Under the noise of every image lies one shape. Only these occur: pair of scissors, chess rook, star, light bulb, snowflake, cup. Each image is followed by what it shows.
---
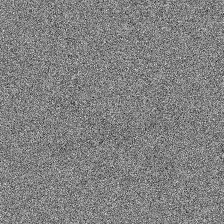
pair of scissors
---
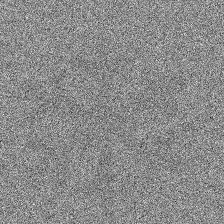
snowflake
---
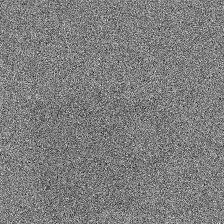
cup
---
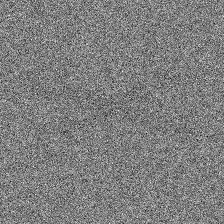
pair of scissors
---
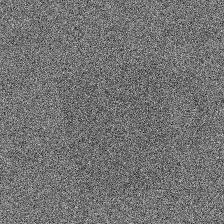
cup
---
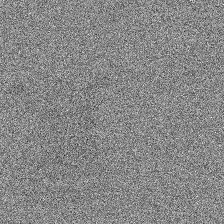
chess rook
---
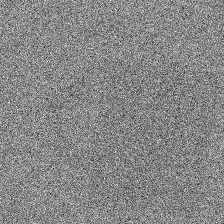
cup
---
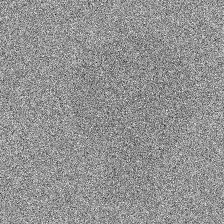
light bulb
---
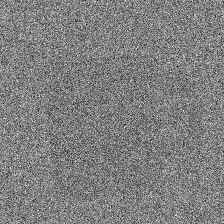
cup
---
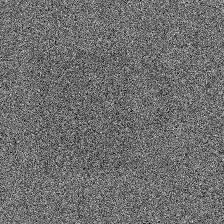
cup
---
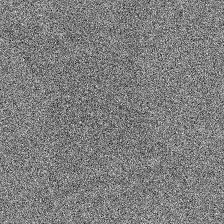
chess rook
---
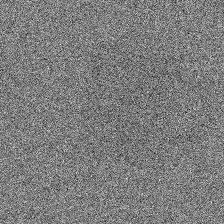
cup
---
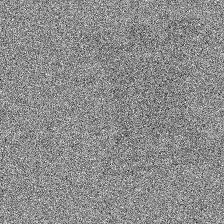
chess rook
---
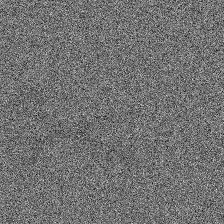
pair of scissors
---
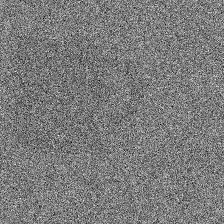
cup
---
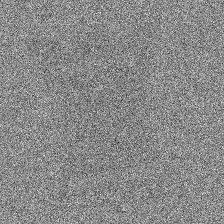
chess rook
